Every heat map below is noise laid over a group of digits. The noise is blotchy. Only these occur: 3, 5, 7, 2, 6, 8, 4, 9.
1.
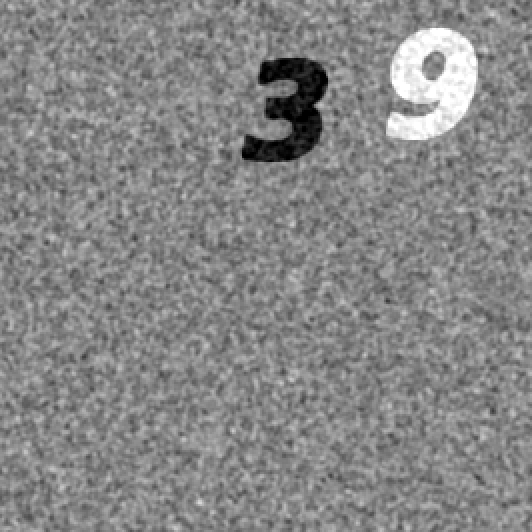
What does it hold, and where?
top middle: dark 3; top right: light 9
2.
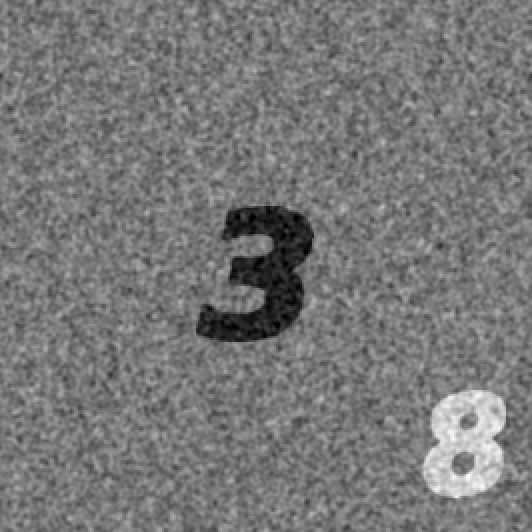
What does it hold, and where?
centre: dark 3; bottom right: light 8
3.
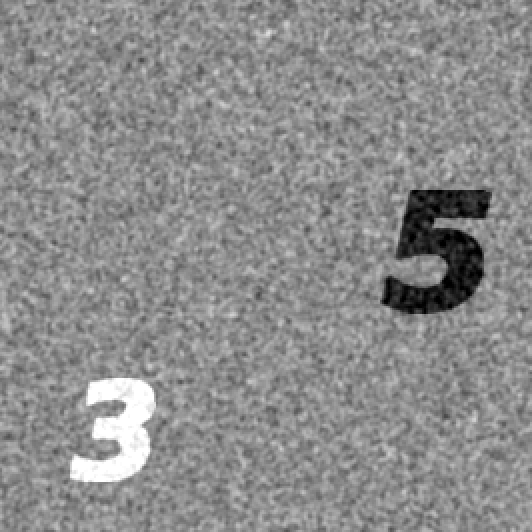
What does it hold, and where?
middle right: dark 5; bottom left: light 3
